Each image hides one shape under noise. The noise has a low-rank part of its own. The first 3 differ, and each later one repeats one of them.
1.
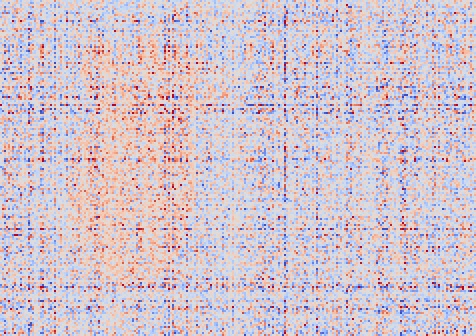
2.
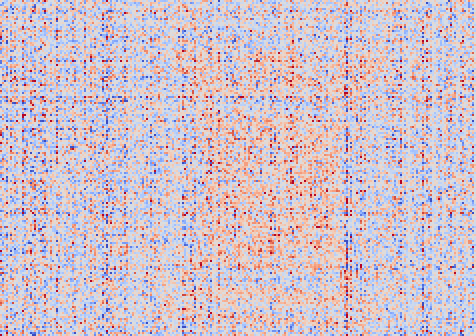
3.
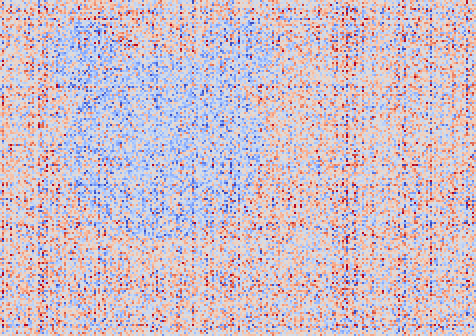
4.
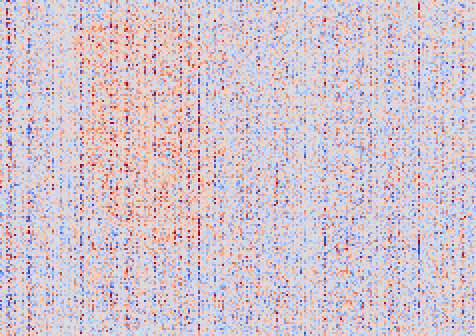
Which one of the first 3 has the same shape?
1
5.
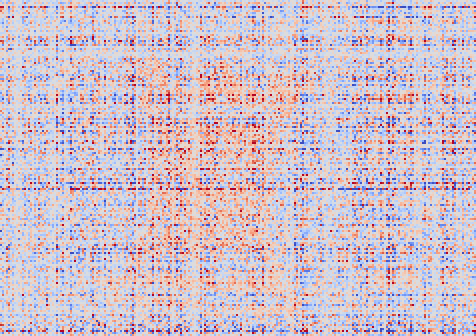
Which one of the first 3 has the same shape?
2
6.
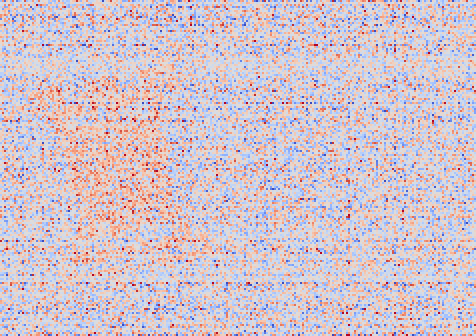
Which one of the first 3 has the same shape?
2
